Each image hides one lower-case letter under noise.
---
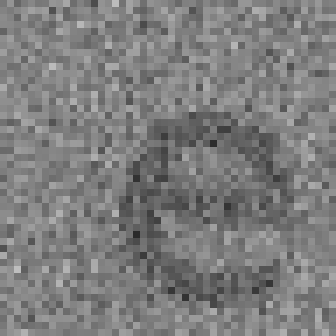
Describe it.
dark e
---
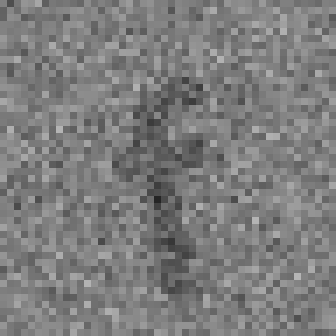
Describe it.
dark f
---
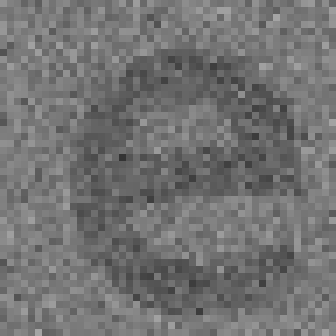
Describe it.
dark e
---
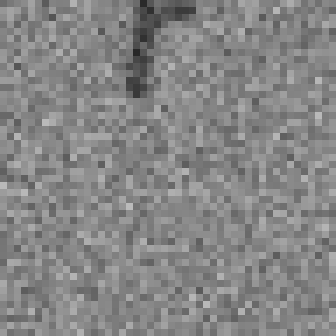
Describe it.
dark r, top middle
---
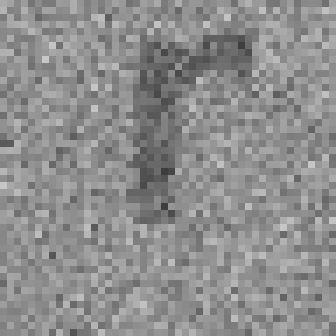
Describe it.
dark r
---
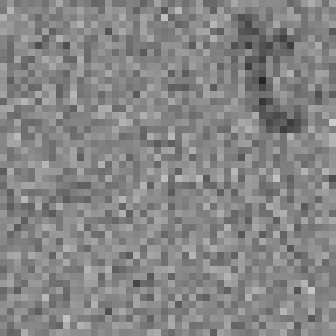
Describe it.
dark t, top right
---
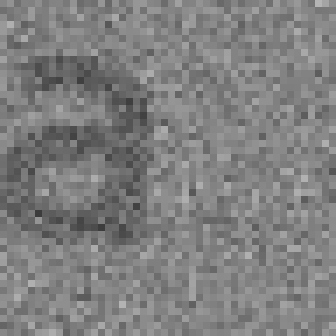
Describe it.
dark a
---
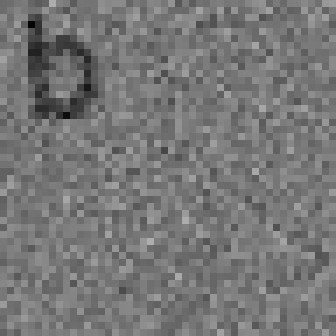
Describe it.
dark b, top left
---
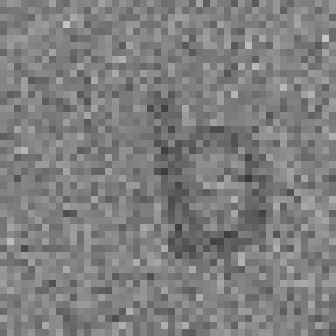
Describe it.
dark b
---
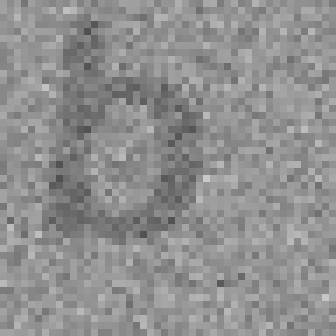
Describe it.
dark b
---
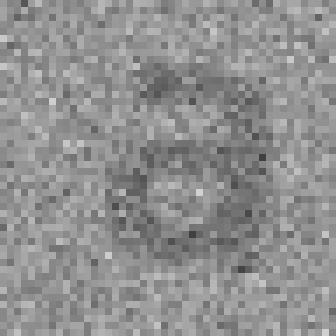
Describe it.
dark a
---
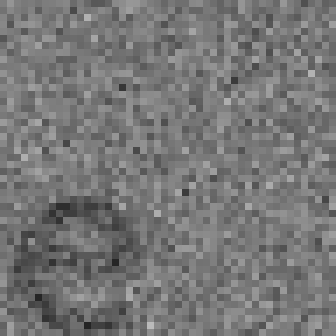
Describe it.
dark e, bottom left
